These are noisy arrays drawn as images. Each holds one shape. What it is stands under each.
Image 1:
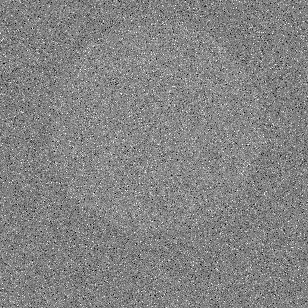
disc
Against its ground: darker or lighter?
lighter
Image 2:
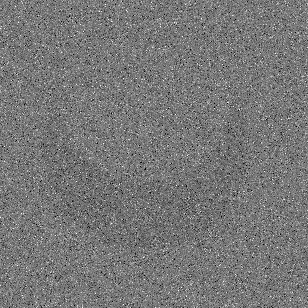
crescent
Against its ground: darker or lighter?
darker
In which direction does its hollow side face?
up
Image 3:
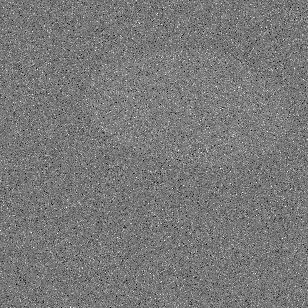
ellipse
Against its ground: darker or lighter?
lighter
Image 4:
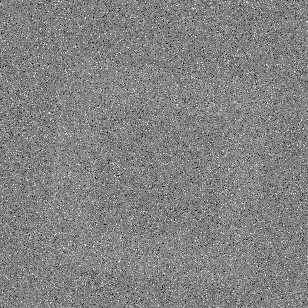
square frame
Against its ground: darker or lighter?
lighter
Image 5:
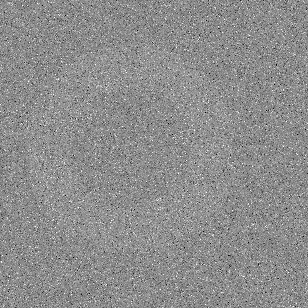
ring
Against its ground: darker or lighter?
lighter
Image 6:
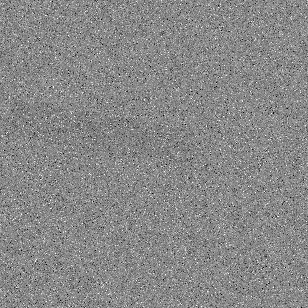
bar
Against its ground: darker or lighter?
darker
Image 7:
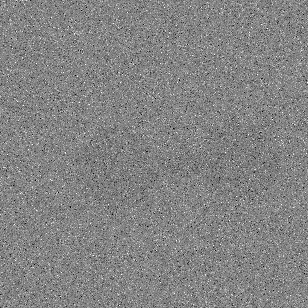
dumbbell
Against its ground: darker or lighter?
darker
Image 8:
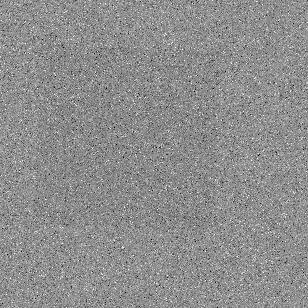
square
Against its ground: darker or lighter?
darker
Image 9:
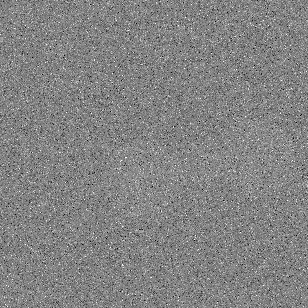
dumbbell
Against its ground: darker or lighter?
lighter
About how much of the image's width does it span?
two thirds
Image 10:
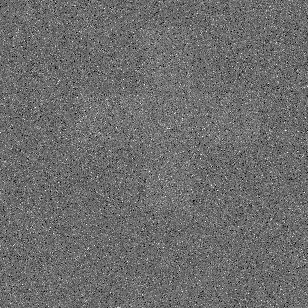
cross
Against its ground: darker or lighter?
lighter
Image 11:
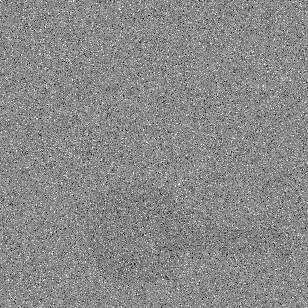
lollipop
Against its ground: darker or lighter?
darker
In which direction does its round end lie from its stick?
left
